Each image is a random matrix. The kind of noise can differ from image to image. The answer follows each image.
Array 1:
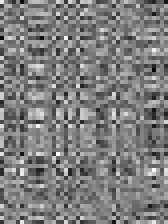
low rank plus noise
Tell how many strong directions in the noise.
one
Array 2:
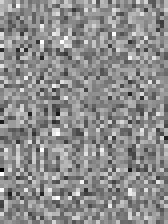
low rank plus noise
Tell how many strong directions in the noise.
three or four
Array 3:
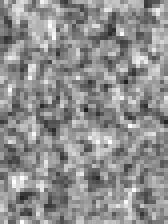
blotchy
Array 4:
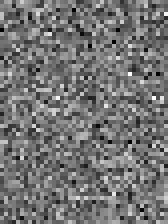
independent entries
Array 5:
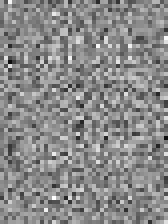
low rank plus noise
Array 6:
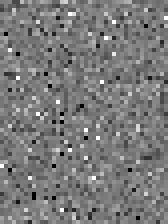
heavy tails
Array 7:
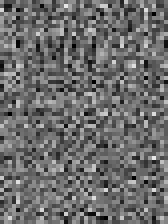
low rank plus noise
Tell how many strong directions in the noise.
three or four
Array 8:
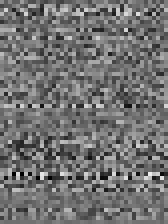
rows of uneven size
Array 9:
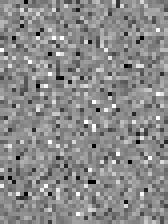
heavy tails
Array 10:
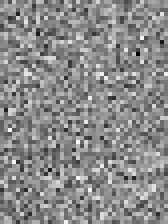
independent entries
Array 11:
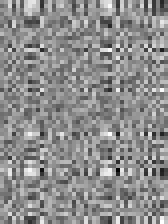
low rank plus noise
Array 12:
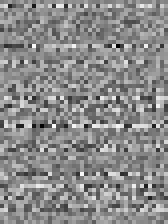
rows of uneven size
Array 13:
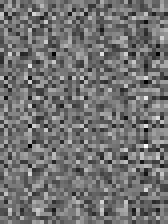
low rank plus noise
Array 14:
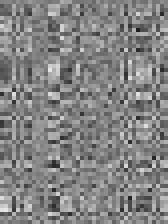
low rank plus noise
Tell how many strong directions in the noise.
one
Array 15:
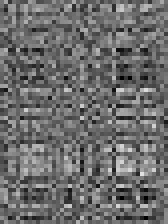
low rank plus noise
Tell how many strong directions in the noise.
one
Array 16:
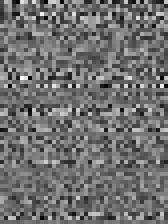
rows of uneven size
